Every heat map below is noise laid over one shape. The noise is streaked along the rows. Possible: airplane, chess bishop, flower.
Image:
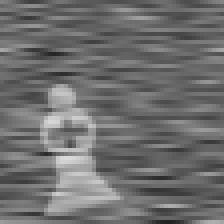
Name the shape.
chess bishop
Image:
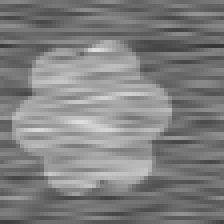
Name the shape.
flower
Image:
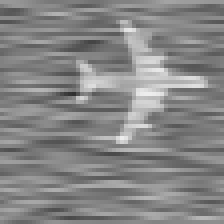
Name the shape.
airplane
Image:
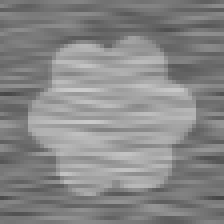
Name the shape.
flower
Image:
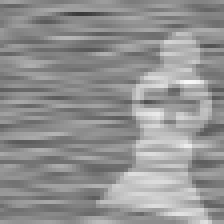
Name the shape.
chess bishop
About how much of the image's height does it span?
nearly all
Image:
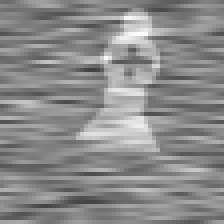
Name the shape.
chess bishop
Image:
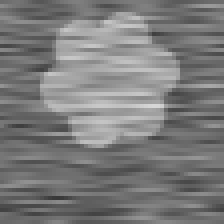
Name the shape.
flower
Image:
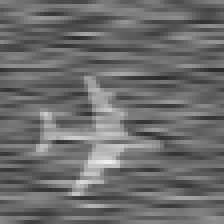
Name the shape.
airplane
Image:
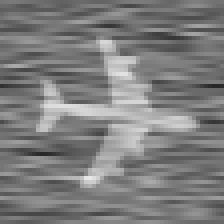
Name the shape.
airplane
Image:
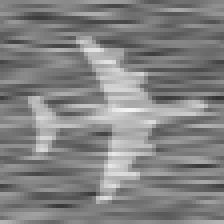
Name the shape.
airplane
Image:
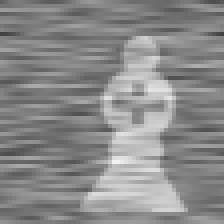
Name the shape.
chess bishop
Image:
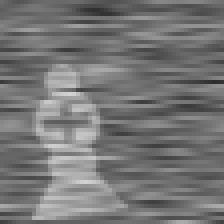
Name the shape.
chess bishop
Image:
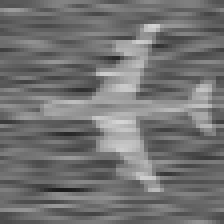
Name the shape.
airplane
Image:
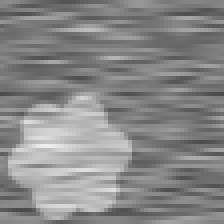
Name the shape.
flower
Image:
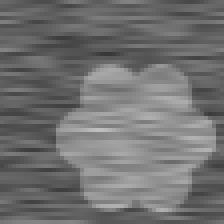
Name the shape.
flower
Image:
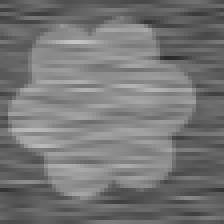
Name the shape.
flower
